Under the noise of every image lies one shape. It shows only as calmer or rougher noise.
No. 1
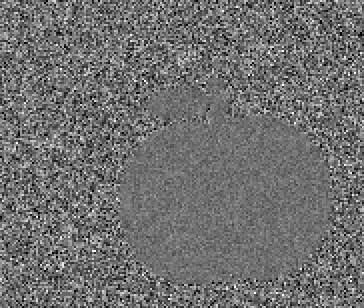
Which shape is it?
apple
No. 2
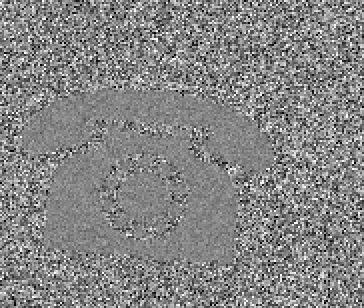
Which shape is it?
telephone
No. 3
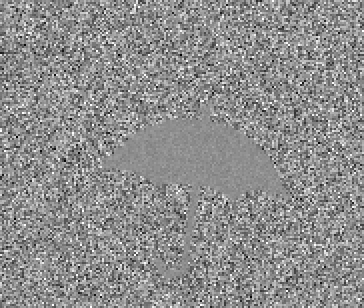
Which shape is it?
umbrella
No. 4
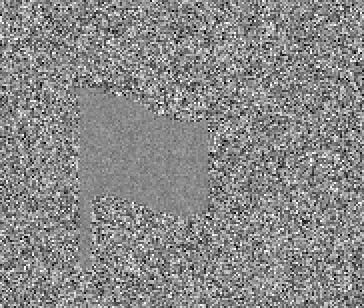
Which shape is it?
flag
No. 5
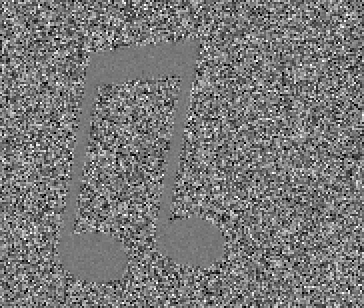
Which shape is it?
pair of musical notes
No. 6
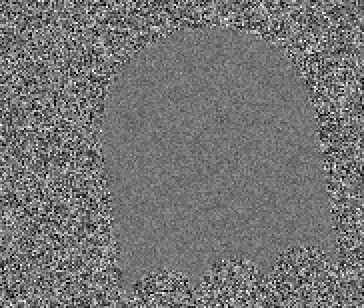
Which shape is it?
ghost
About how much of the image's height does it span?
nearly all
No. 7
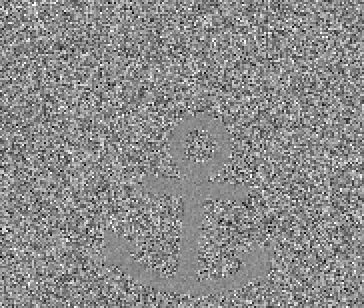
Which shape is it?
anchor
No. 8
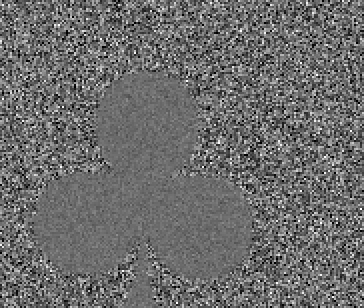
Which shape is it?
club
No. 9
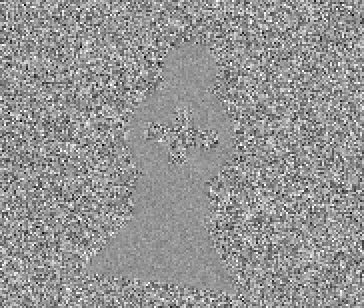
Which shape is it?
chess bishop
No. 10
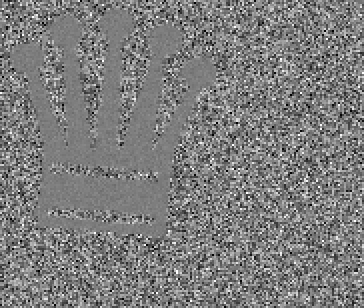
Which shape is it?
chess queen
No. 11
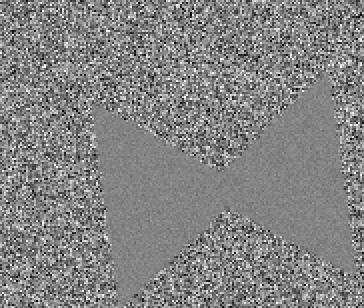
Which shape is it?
bow tie
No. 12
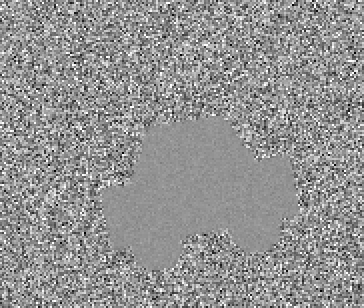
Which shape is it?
car
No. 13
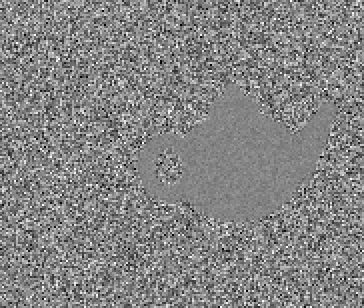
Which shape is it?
teapot
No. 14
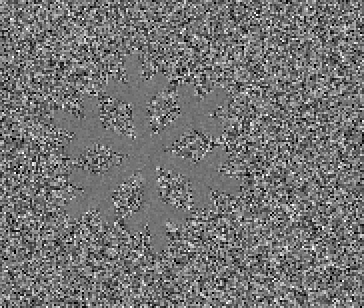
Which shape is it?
snowflake
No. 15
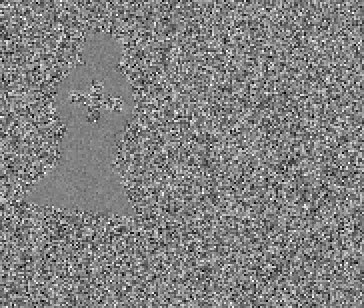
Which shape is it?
chess bishop
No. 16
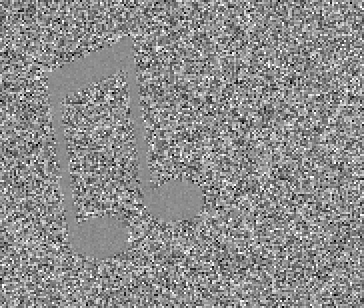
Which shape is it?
pair of musical notes
